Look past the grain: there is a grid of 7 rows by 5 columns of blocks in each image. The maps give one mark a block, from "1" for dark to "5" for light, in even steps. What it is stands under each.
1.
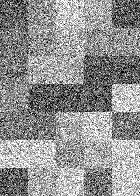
13541
23433
24411
31115
22452
55345
14525
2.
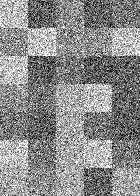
51312
35335
51211
32451
21421
52452
43414
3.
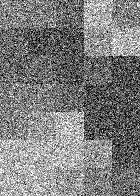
33253
21145
22121
33211
34511
55541
55432
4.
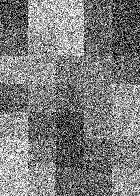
15521
24521
44332
23234
42134
53123
54224
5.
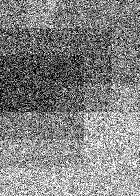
34333
22223
11123
11234
33355
44455
55555
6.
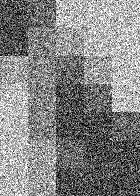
12555
13455
43245
53125
53112
54211
54111
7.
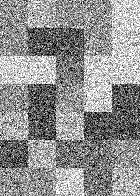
34335
31135
55255
31351
41411
14223
33524
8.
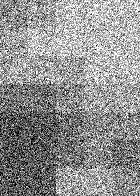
34555
45555
44455
22344
11233
11232
11443
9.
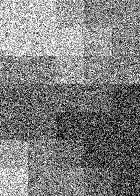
55433
55543
33433
22221
22111
43211
53321
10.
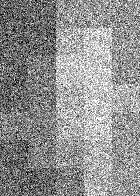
11333
11453
12553
12454
22453
12343
11243
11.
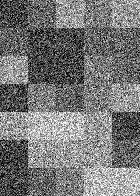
12434
21122
41132
13234
45541
14442
12355
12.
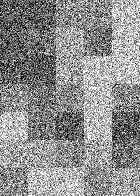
11335
12425
11455
32353
52151
44342
35534
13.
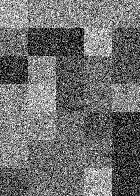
54444
31152
14232
45234
44321
43331
23351
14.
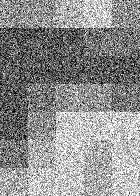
33453
11122
11111
12332
13555
24545
45545
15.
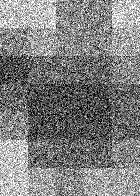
55335
34334
12223
21112
31112
52223
54344
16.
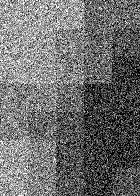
55533
55432
55431
44311
43211
54211
54212
